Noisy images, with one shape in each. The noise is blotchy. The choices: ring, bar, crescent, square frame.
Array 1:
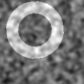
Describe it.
light ring
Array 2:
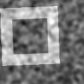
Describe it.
light square frame
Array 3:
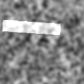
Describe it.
light bar
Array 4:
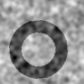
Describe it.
dark ring
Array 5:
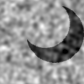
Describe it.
dark crescent
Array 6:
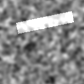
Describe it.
light bar
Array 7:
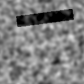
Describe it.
dark bar
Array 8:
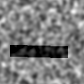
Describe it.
dark bar
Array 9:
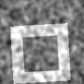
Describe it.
light square frame
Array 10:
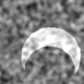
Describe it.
light crescent
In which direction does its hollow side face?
down
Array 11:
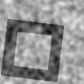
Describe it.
dark square frame
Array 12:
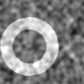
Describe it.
light ring
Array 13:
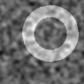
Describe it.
light ring
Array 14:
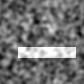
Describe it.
light bar
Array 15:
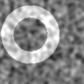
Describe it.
light ring
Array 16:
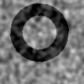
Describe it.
dark ring
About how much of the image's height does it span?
two thirds
